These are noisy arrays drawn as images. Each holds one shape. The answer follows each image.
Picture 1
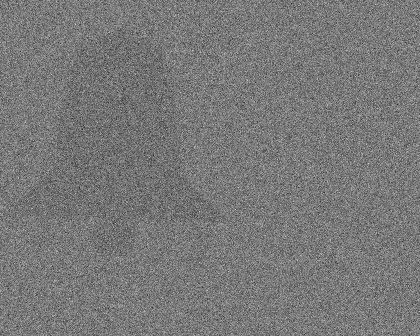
dark bell
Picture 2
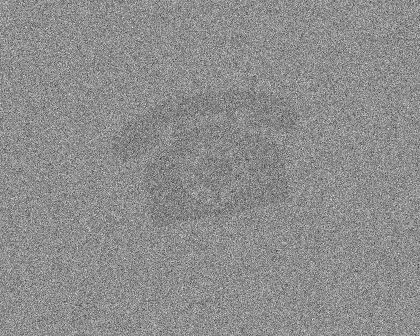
dark telephone, centre
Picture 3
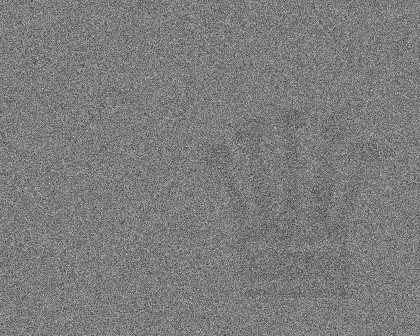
dark chess queen
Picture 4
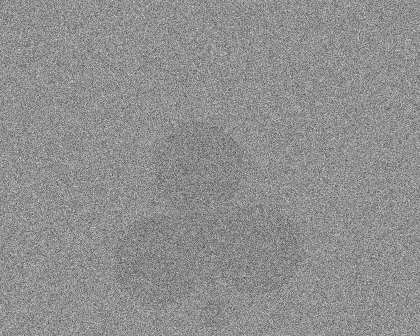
dark club
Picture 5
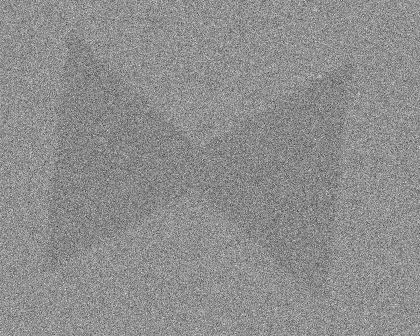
dark bow tie
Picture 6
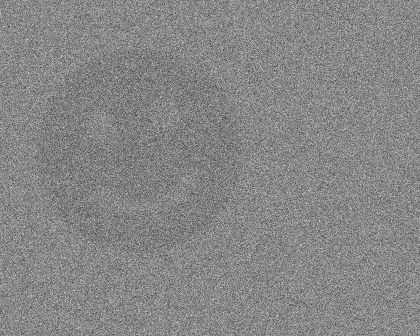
dark smiling face
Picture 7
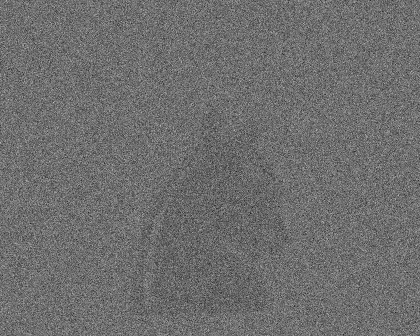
dark chess knight
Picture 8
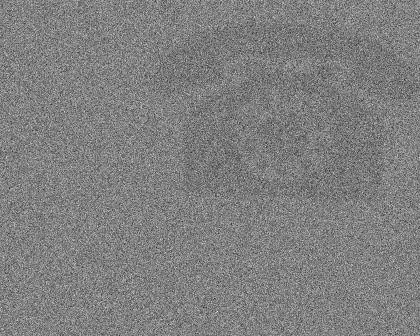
dark telephone
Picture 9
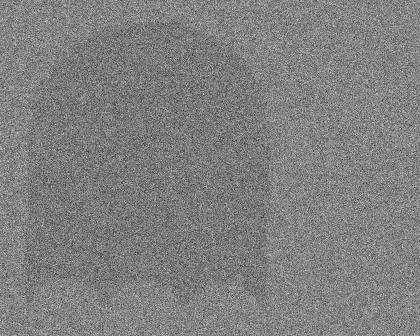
dark ghost
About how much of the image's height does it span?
nearly all
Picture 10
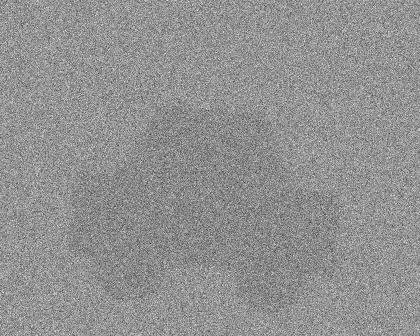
dark car
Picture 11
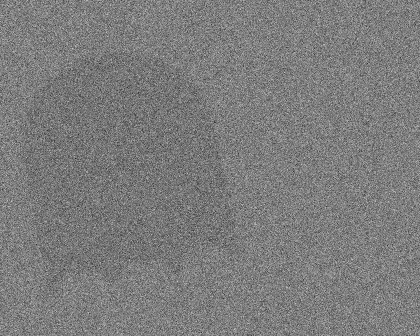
dark ghost
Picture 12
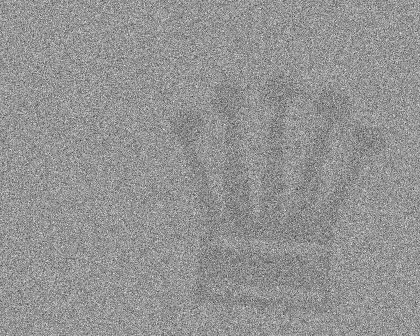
dark chess queen
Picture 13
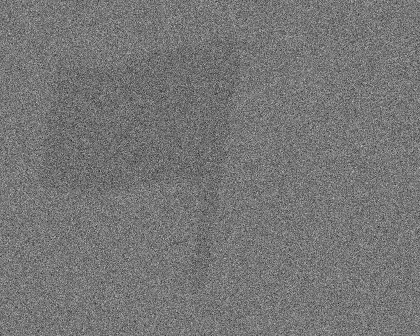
dark flag
